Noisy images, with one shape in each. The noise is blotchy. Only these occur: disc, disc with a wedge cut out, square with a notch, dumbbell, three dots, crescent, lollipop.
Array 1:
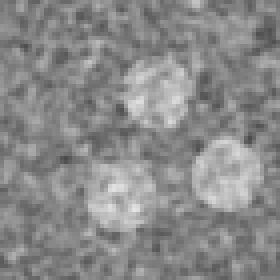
three dots
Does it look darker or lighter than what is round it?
lighter
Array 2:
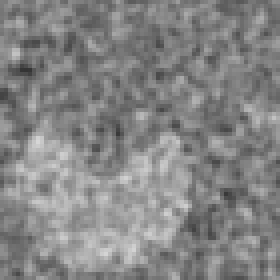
disc with a wedge cut out
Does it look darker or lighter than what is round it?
lighter
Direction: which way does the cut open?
up
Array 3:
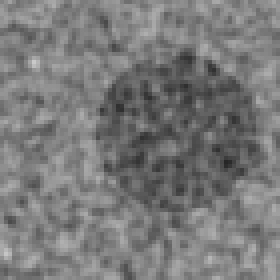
disc
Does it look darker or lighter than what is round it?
darker
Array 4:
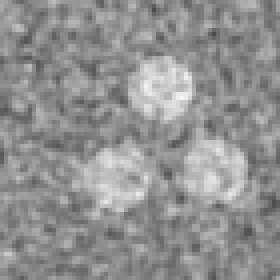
three dots
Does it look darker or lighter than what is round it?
lighter
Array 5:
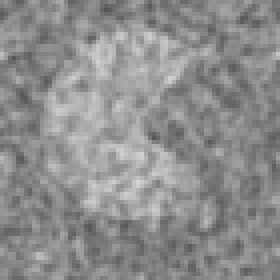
disc with a wedge cut out
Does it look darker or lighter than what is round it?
lighter
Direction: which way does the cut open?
right
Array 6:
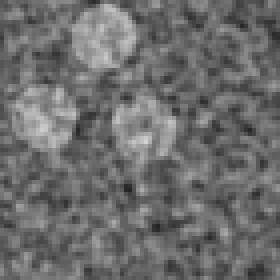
three dots
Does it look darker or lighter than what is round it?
lighter
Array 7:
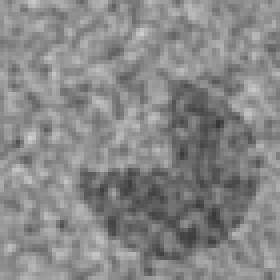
disc with a wedge cut out
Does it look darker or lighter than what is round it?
darker
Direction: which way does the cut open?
up and left
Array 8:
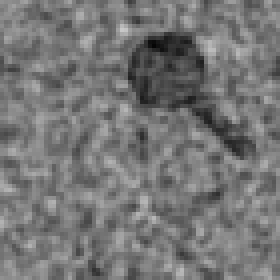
lollipop
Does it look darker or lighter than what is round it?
darker
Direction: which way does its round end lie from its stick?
up and left
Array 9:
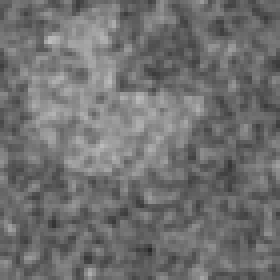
disc with a wedge cut out
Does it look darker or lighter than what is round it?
lighter
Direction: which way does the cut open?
up and right
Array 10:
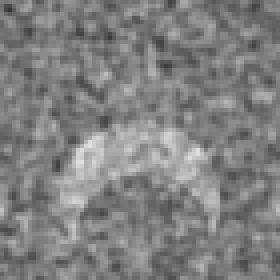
crescent
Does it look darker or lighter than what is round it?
lighter
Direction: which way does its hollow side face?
down
